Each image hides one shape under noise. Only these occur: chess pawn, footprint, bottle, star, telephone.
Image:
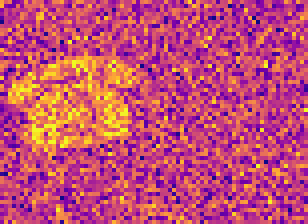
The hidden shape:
telephone
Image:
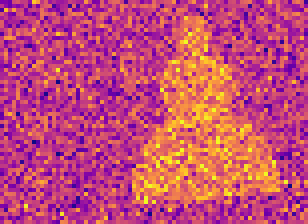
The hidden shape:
chess pawn
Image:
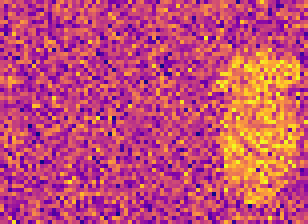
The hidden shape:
footprint
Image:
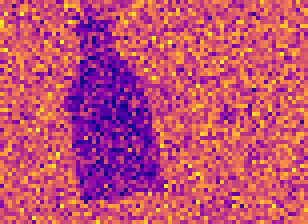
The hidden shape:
bottle
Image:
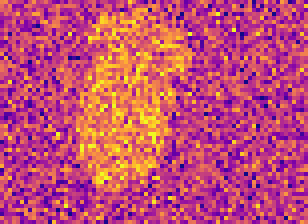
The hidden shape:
footprint
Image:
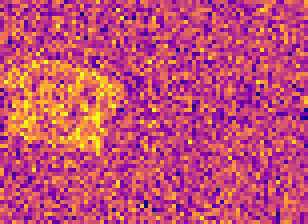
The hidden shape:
telephone
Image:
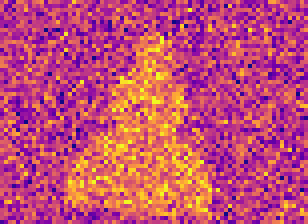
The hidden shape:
chess pawn
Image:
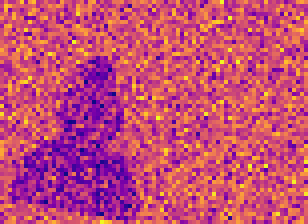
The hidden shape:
chess pawn
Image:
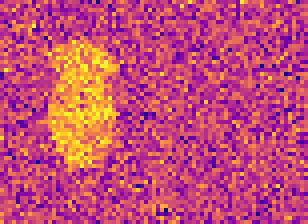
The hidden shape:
footprint
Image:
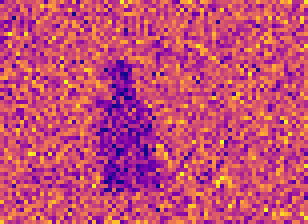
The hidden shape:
bottle
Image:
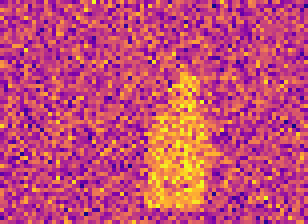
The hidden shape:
bottle
